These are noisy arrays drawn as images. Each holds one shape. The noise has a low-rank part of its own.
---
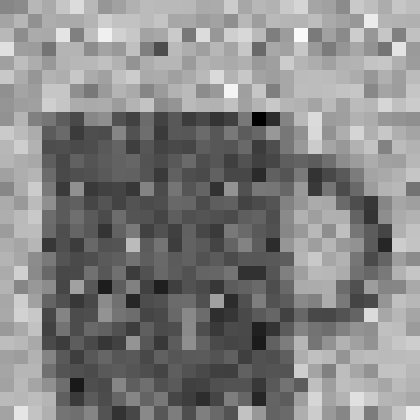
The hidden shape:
cup
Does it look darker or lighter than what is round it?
darker
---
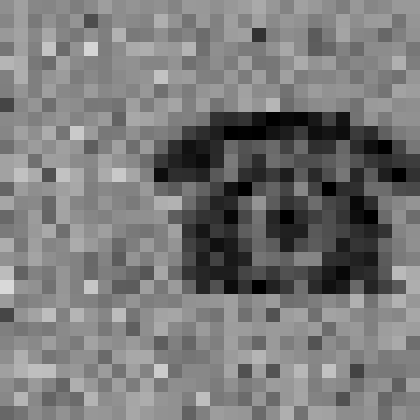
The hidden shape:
telephone
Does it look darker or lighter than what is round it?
darker
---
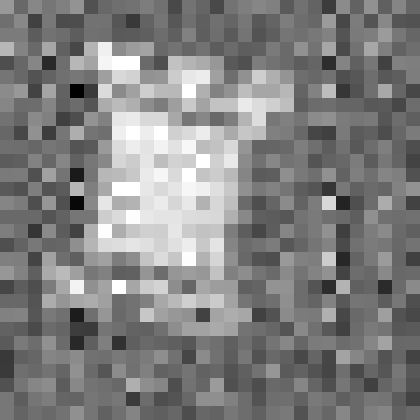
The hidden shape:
chess rook
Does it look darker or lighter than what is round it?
lighter
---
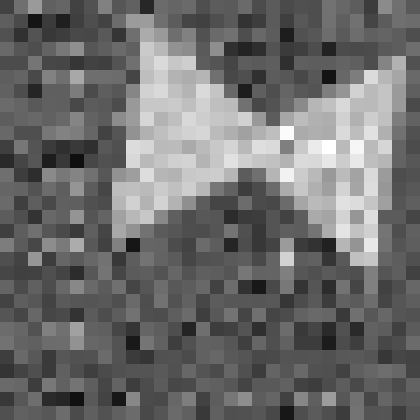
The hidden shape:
bow tie
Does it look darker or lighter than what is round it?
lighter
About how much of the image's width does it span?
two thirds
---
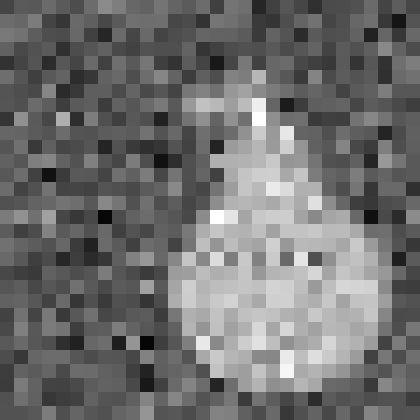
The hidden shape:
pear
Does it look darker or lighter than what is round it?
lighter
